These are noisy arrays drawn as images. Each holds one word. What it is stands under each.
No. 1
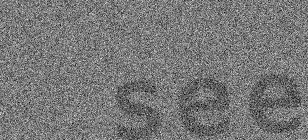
see
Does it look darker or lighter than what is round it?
darker
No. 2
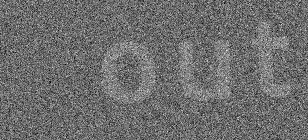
out
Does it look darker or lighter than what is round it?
lighter
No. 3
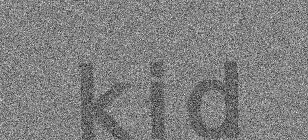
kid
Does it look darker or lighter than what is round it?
darker
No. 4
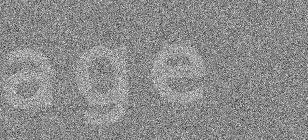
age
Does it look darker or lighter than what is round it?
lighter
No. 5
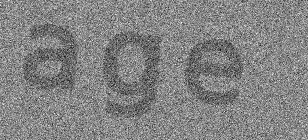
age
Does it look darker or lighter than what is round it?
darker
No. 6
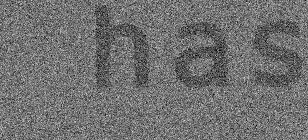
has
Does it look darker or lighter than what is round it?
darker
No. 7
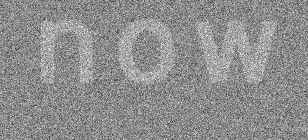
now
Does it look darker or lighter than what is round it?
lighter
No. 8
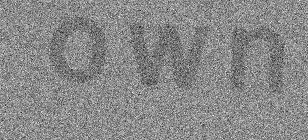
own
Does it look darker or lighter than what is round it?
darker
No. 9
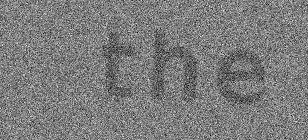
the
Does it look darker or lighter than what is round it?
darker
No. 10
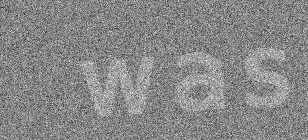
was
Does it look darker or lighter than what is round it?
lighter
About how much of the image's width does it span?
two thirds
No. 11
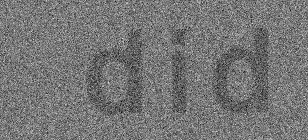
did
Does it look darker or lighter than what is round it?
darker
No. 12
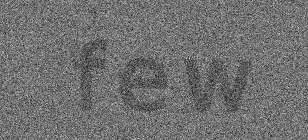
few
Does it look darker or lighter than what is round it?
darker
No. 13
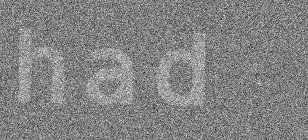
had
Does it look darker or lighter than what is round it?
lighter
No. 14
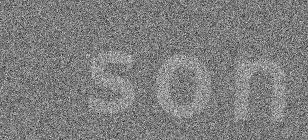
son
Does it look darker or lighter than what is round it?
lighter
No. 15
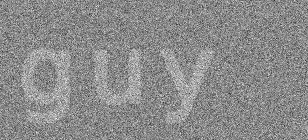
guy
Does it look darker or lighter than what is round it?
lighter
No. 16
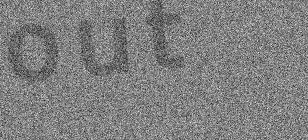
out
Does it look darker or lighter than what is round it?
darker
